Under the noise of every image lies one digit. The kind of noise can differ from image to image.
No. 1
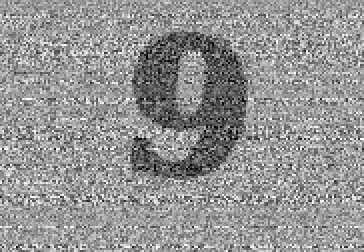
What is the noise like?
rows of uneven size
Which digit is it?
9
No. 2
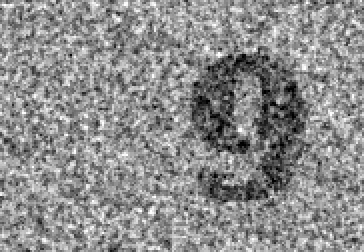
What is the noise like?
blotchy
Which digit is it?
9
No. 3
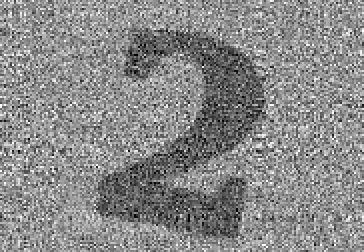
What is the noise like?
low rank plus noise
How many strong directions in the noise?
three or four
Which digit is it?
2
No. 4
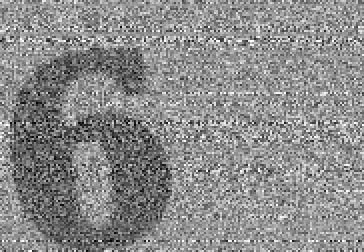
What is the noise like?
rows of uneven size
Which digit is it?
6
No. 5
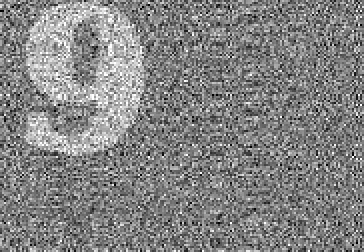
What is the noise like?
low rank plus noise
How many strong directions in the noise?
two
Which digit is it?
9
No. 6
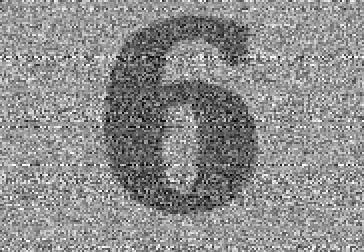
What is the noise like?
rows of uneven size
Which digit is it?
6
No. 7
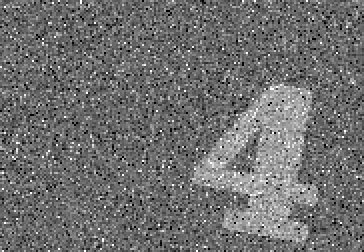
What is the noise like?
heavy tails
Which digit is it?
4
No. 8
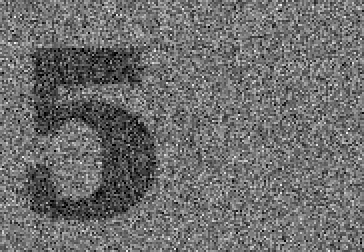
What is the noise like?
independent entries
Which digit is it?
5
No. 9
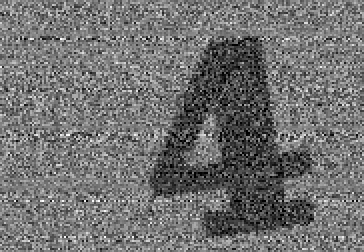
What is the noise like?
rows of uneven size
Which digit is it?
4
